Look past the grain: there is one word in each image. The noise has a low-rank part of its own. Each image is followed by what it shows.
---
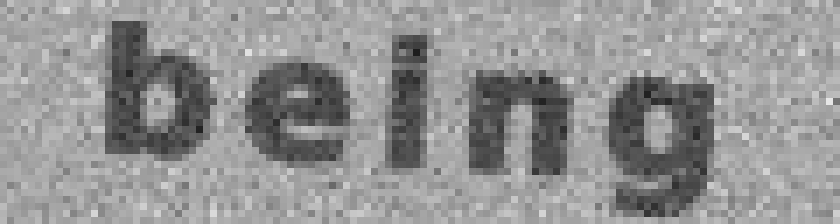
being
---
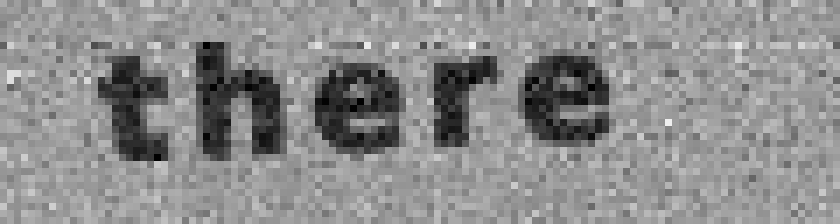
there
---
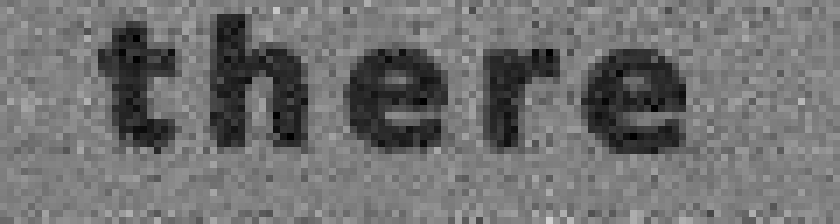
there
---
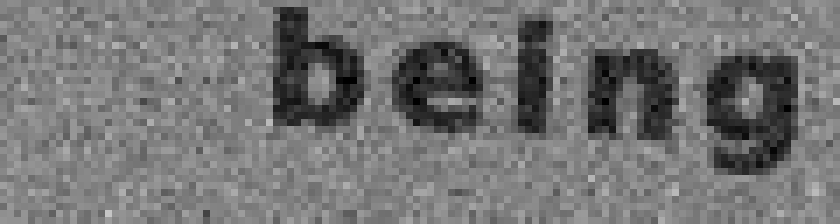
being
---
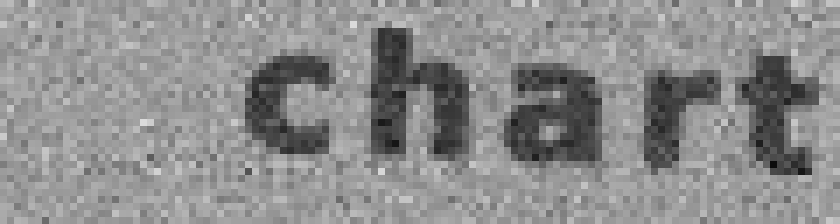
chart
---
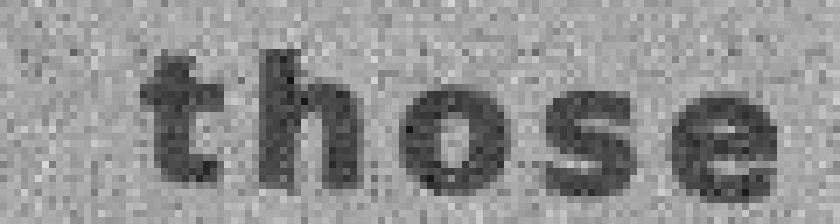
those
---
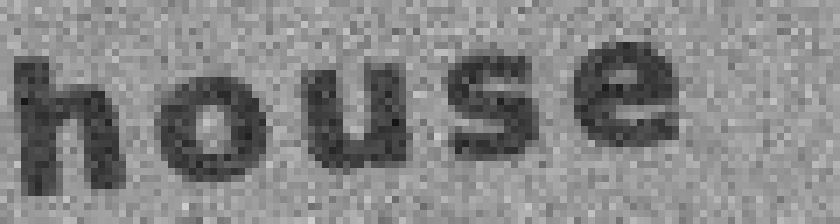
house
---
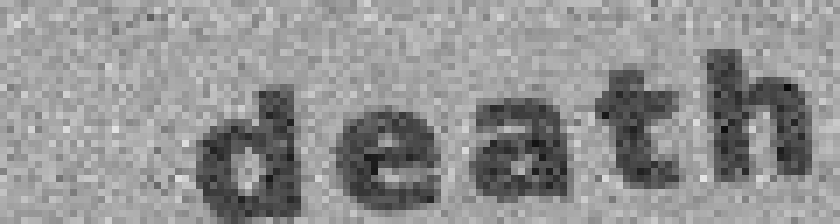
death
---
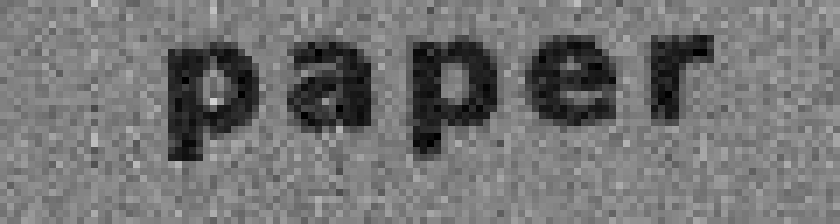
paper
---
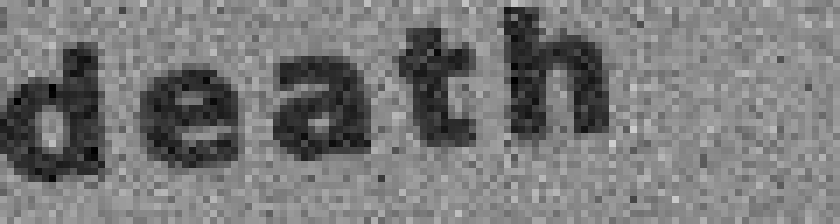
death
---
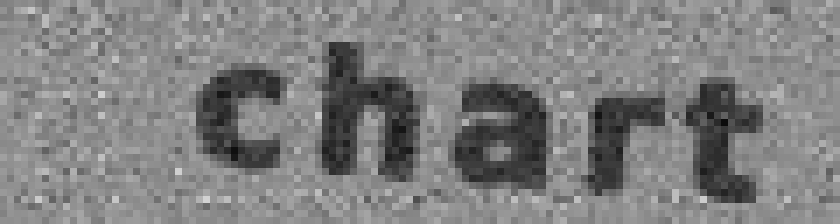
chart
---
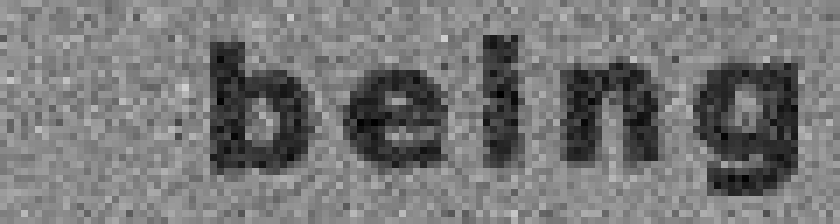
being
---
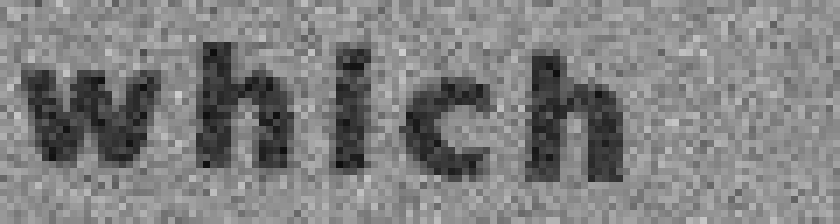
which
